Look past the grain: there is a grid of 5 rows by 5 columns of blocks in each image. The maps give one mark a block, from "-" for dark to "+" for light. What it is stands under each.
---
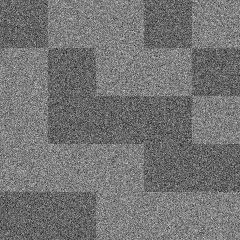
- + + - +
+ - + + -
+ - - - +
+ + + - -
- - + + +
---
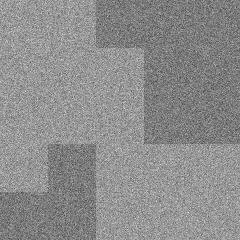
+ + - - -
+ + + - -
+ + + - -
+ - + + +
- - + + +
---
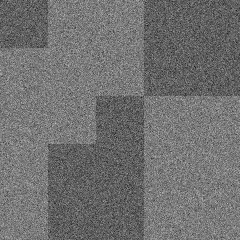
- + + - -
+ + + - -
+ + - + +
+ - - + +
+ - - + +
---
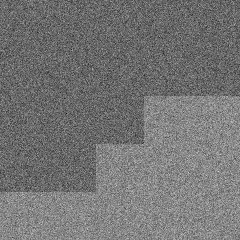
- - - - -
- - - - -
- - - + +
- - + + +
+ + + + +
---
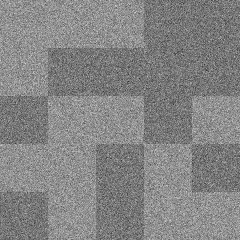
+ + + - -
+ - - - -
- + + - +
+ + - + -
- + - + +
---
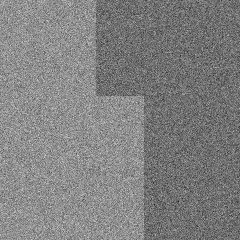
+ + - - -
+ + - - -
+ + + - -
+ + + - -
+ + + - -
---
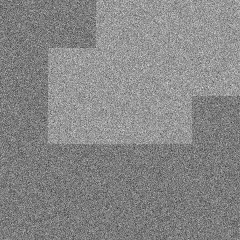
- - + + +
- + + + +
- + + + -
- - - - -
- - - - -
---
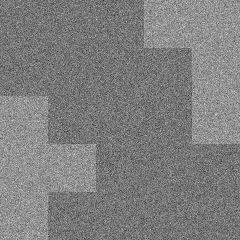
- - - + +
- - - - +
+ - - - +
+ + - - -
+ - - - -
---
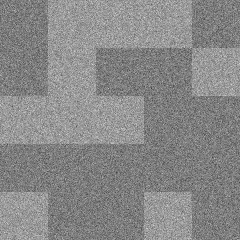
- + + + -
- + - - +
+ + + - -
- - - - -
+ - - + -
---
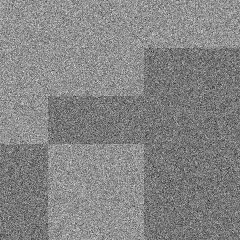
+ + + + +
+ + + - -
+ - - - -
- + + - -
- + + - -
